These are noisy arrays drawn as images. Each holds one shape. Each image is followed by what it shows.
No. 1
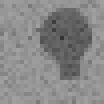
light bulb
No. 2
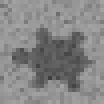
turtle
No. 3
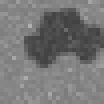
car
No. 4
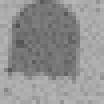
ghost
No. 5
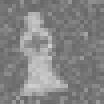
chess bishop
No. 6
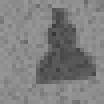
chess pawn
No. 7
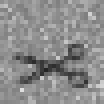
pair of scissors
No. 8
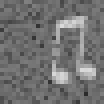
pair of musical notes
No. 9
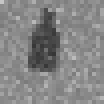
bottle
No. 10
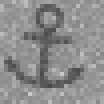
anchor
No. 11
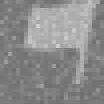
flag
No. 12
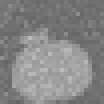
apple
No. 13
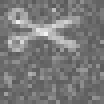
pair of scissors
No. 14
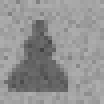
chess pawn
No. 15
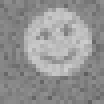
smiling face
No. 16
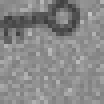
key
